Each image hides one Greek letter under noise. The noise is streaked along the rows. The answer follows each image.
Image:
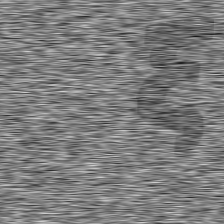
xi
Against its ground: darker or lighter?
darker
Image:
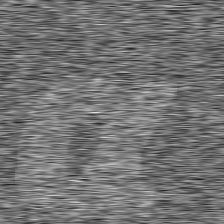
alpha
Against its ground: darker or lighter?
lighter
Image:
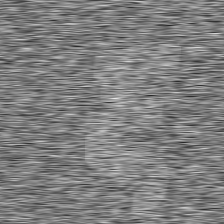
xi
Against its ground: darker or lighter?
lighter
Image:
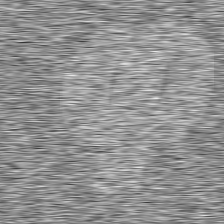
phi
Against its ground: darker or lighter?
lighter
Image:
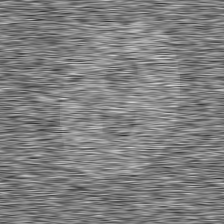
theta
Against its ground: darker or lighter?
lighter
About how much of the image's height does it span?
two thirds
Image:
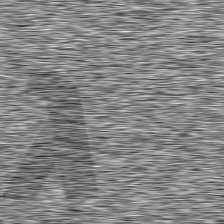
lambda
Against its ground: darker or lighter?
darker
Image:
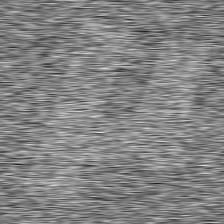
mu
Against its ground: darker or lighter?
lighter
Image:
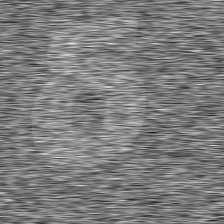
delta
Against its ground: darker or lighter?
lighter
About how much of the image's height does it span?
two thirds
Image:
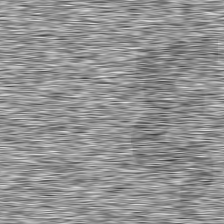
xi
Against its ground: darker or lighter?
darker
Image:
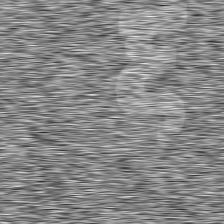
xi
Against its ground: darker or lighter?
lighter
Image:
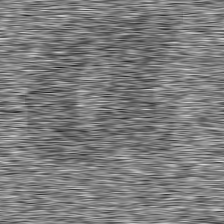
alpha
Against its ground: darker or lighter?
darker
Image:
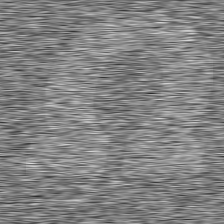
omega
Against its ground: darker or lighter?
lighter
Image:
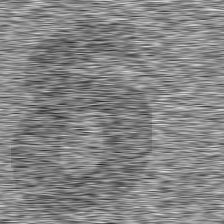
delta
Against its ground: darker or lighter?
darker
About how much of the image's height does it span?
nearly all
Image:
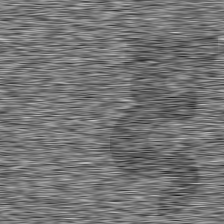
xi
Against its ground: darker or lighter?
darker
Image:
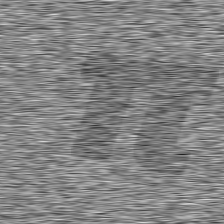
pi
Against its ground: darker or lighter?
darker
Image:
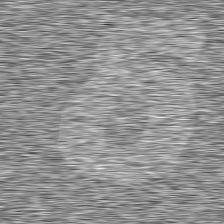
delta
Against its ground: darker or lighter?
lighter
